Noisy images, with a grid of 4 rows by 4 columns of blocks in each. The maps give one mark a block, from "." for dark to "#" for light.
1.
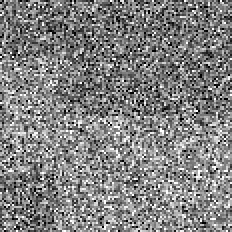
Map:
. . . .
# . . .
# # # #
. # # #
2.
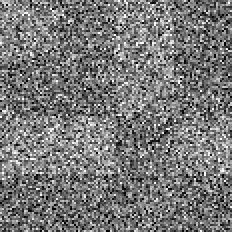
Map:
# . # .
. . # .
# # . #
. . . .
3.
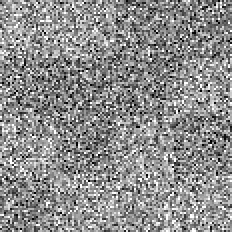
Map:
# # . .
. . . #
# . # .
. # # #
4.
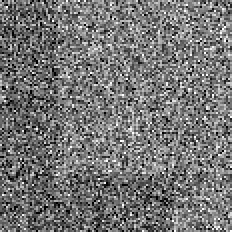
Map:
. # # #
. # # #
. # # #
. . . #
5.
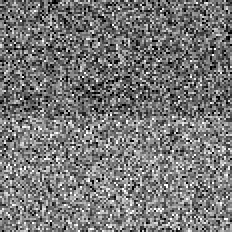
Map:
. . . .
. . . .
# # # #
# # # #
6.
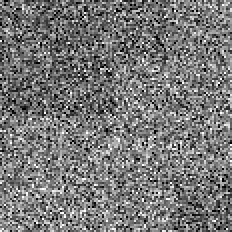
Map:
. . . #
. . # #
# # # #
# # # .
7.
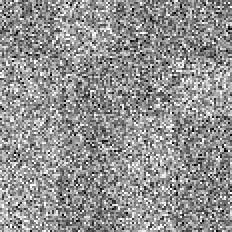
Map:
. # . .
# . . #
# . # .
# . # .
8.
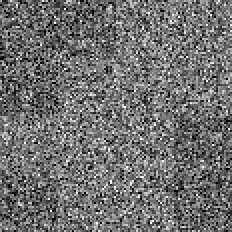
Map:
. . # #
. # # #
# # # .
. # # .
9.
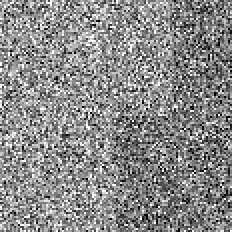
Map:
# # # .
# # # .
# # . .
# # . .
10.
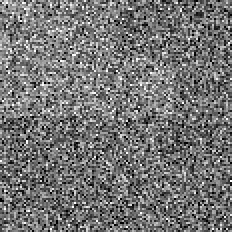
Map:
# # . .
# # # .
. . . .
. . . .
